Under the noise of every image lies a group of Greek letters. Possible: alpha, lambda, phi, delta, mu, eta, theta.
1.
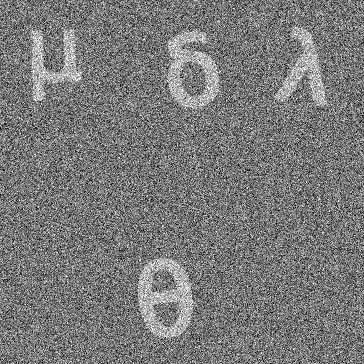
top left: mu; top middle: delta; top right: lambda; bottom middle: theta
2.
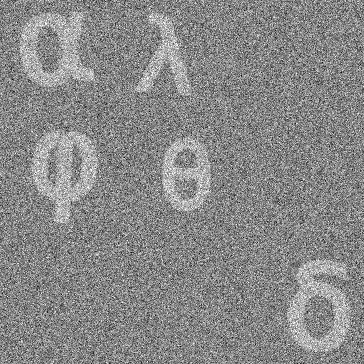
top left: alpha; top middle: lambda; middle left: phi; centre: theta; bottom right: delta
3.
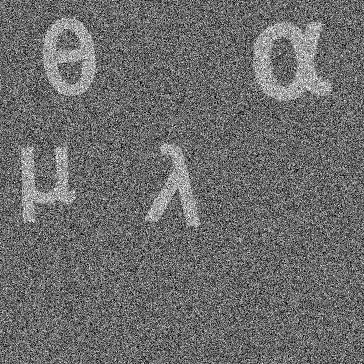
top left: theta; top right: alpha; middle left: mu; centre: lambda
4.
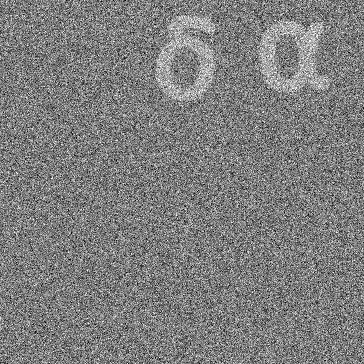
top middle: delta; top right: alpha
